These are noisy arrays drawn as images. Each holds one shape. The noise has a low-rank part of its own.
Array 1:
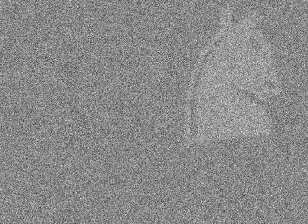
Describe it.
light chess knight
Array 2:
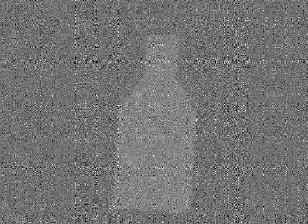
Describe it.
light bottle
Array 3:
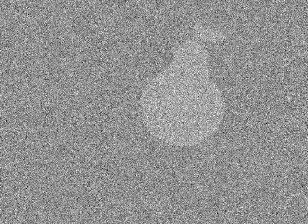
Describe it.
light pear
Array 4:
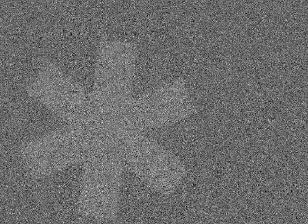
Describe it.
light asterisk
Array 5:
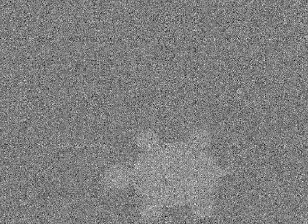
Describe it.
light turtle, bottom middle
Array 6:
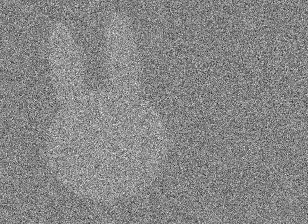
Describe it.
light rabbit's head
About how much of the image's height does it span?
nearly all
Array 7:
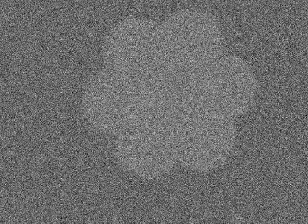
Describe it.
light flower
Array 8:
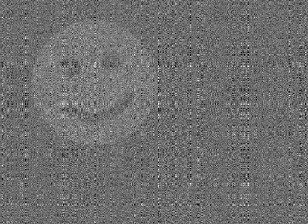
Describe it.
light smiling face
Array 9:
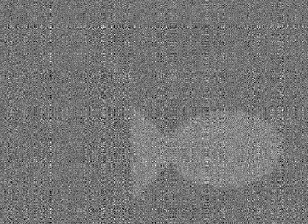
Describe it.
light fish
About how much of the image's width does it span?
half
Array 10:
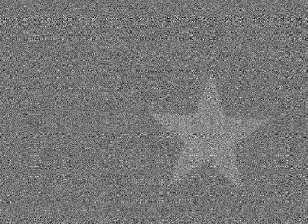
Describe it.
light star
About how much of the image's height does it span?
half
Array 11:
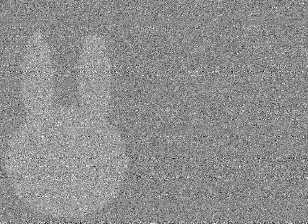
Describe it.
light rabbit's head
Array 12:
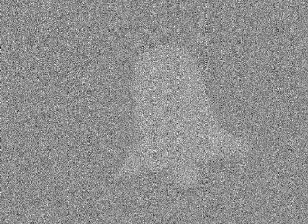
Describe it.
light bell
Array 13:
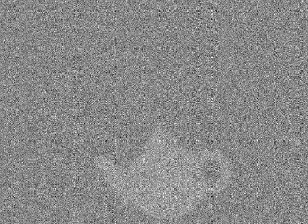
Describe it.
light teapot, bottom middle
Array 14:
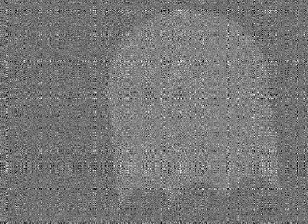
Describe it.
light ghost
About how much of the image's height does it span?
nearly all
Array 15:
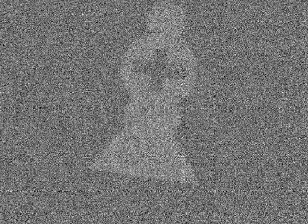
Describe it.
light chess bishop
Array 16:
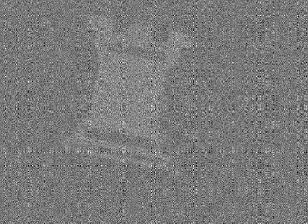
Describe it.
light chess rook
